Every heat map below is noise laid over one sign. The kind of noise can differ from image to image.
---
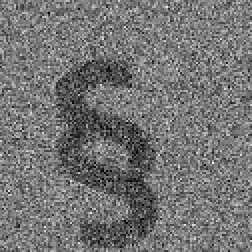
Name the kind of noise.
low rank plus noise
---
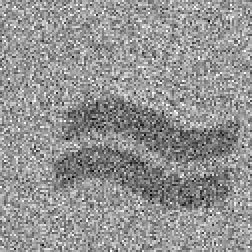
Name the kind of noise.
low rank plus noise
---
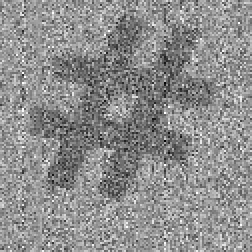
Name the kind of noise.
columns of uneven size
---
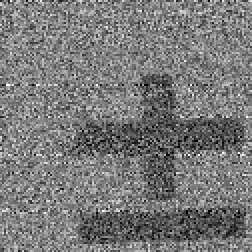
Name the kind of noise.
rows of uneven size
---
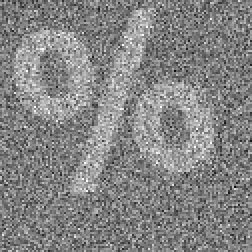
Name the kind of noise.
independent entries
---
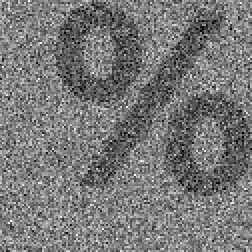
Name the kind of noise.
independent entries
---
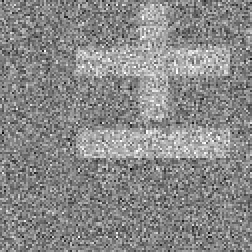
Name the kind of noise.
low rank plus noise
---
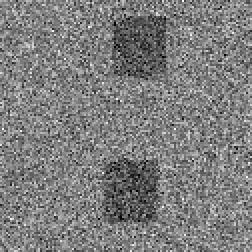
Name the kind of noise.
independent entries
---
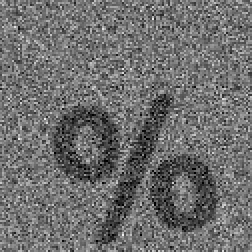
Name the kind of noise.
low rank plus noise
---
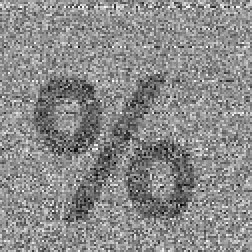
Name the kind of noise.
rows of uneven size
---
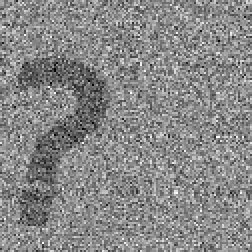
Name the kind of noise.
low rank plus noise
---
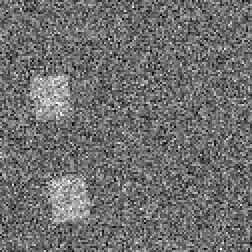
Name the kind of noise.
independent entries
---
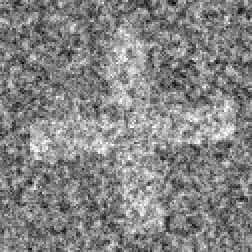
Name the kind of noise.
blotchy
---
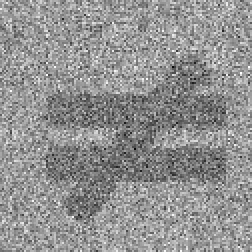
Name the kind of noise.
low rank plus noise
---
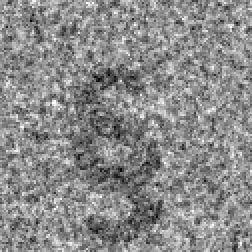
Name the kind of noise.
blotchy
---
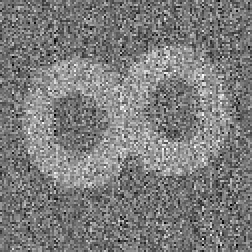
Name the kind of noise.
columns of uneven size
